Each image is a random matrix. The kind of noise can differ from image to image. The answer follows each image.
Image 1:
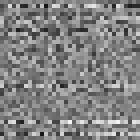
rows of uneven size
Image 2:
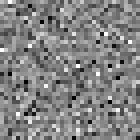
heavy tails
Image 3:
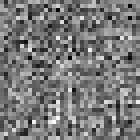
low rank plus noise
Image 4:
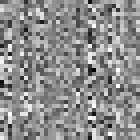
columns of uneven size
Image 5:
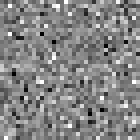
heavy tails
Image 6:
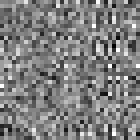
low rank plus noise
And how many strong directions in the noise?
one
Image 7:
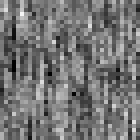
streaked along the columns
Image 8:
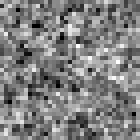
blotchy
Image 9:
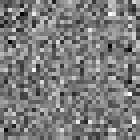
low rank plus noise
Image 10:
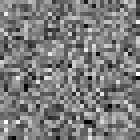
low rank plus noise
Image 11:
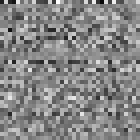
rows of uneven size
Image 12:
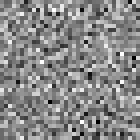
independent entries
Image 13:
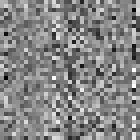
columns of uneven size
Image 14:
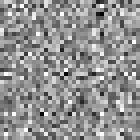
low rank plus noise
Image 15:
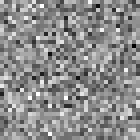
independent entries
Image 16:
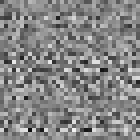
rows of uneven size
